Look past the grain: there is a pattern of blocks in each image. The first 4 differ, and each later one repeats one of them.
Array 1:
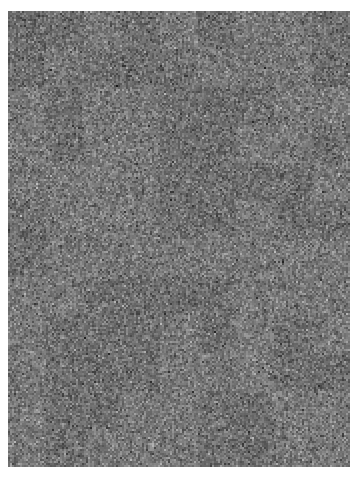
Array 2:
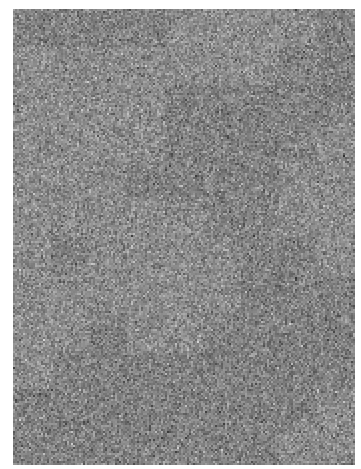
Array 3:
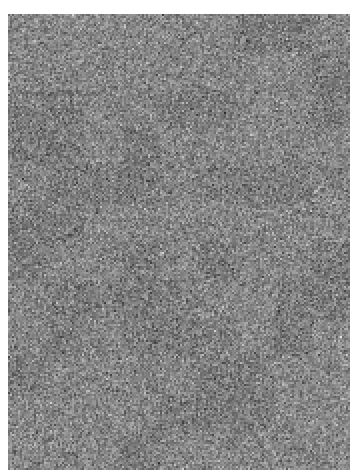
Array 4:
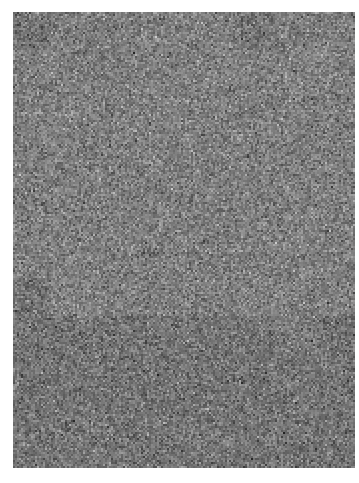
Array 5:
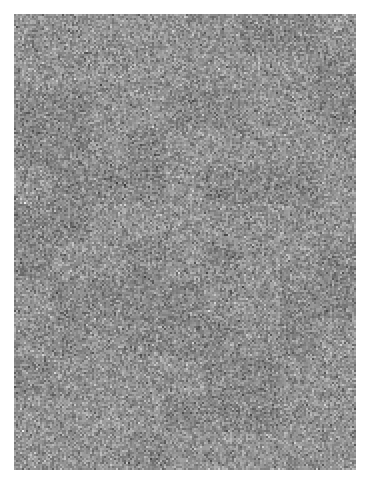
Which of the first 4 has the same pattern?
3
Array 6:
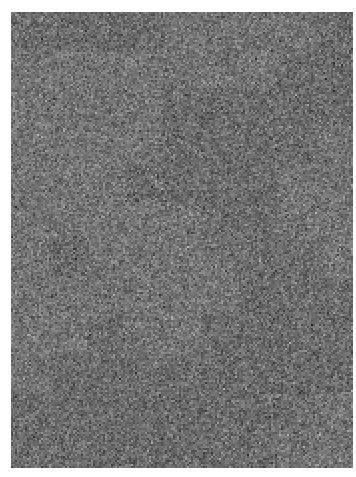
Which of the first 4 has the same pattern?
2
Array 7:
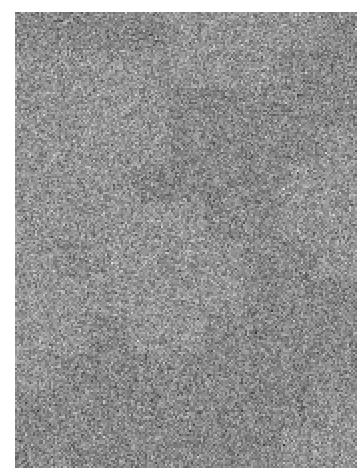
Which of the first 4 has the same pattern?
2
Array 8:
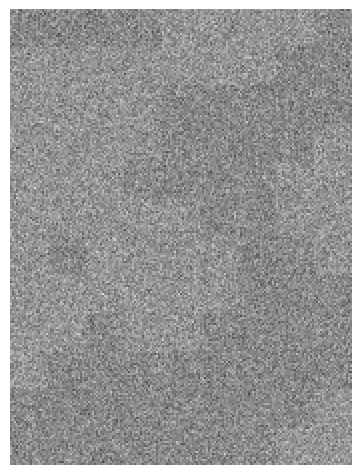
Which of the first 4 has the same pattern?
2
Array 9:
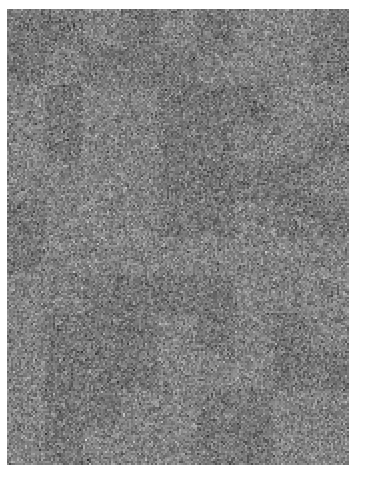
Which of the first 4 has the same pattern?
1
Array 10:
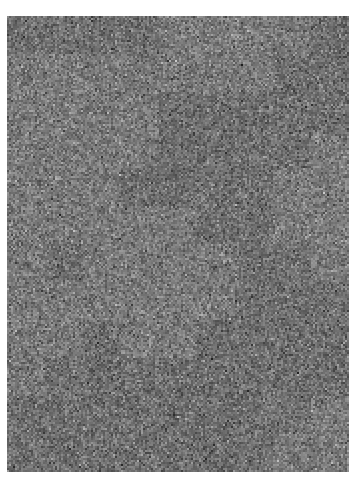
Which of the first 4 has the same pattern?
2
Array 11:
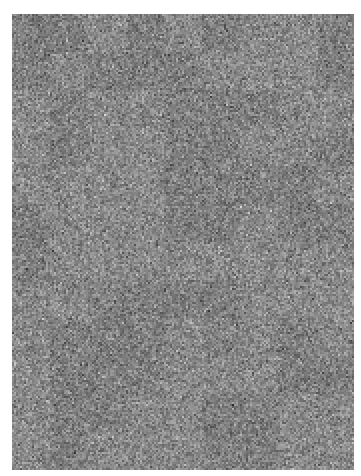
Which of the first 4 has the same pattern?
1
